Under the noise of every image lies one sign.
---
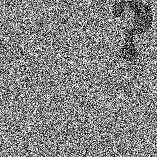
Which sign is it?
question mark
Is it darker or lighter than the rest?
darker
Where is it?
top right
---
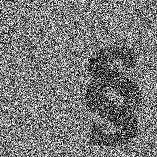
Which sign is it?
section sign
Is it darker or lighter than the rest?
darker
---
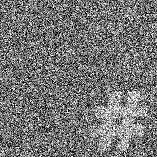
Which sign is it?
hash sign
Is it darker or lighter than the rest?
lighter
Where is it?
bottom right
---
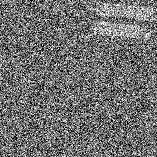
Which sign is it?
equals sign
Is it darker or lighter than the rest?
lighter
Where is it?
top right
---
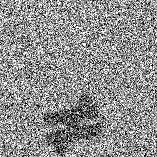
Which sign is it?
not-equal sign
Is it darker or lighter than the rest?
darker
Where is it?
bottom middle
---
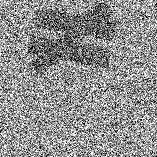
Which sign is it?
not-equal sign
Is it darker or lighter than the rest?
darker
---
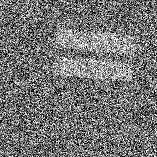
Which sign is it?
equals sign
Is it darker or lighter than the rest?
lighter
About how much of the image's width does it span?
half
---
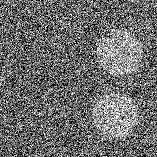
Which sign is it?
colon
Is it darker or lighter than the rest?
lighter
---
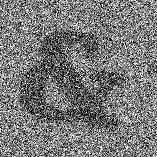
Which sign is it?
ampersand
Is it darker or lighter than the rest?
darker
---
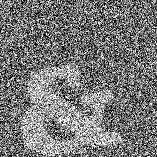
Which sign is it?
ampersand
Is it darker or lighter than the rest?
lighter
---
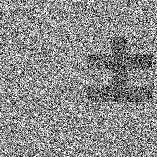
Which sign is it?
plus-minus sign
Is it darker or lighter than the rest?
darker
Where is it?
middle right
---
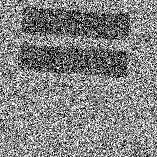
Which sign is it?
equals sign
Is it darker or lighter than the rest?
darker
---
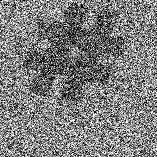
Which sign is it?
hash sign
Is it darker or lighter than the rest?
darker
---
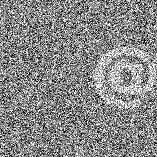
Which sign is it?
at sign
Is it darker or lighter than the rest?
lighter
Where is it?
middle right
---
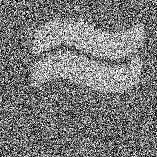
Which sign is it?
approximately sign
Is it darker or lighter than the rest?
lighter
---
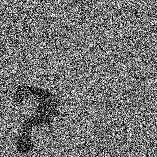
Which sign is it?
question mark
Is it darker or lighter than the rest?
darker
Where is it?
bottom left
